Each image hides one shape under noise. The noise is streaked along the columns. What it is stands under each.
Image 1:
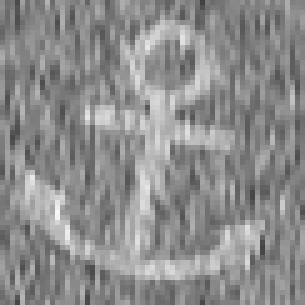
anchor
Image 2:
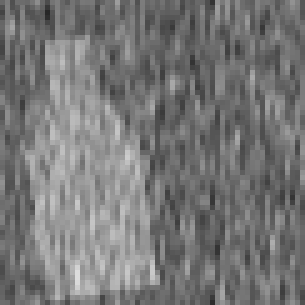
bottle
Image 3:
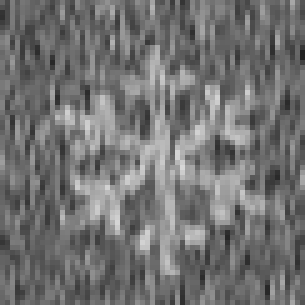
snowflake
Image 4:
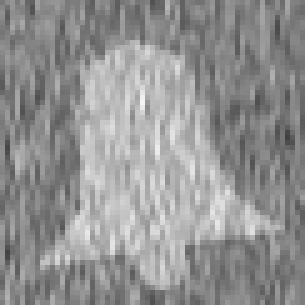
bell
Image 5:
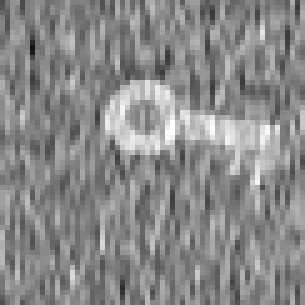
key
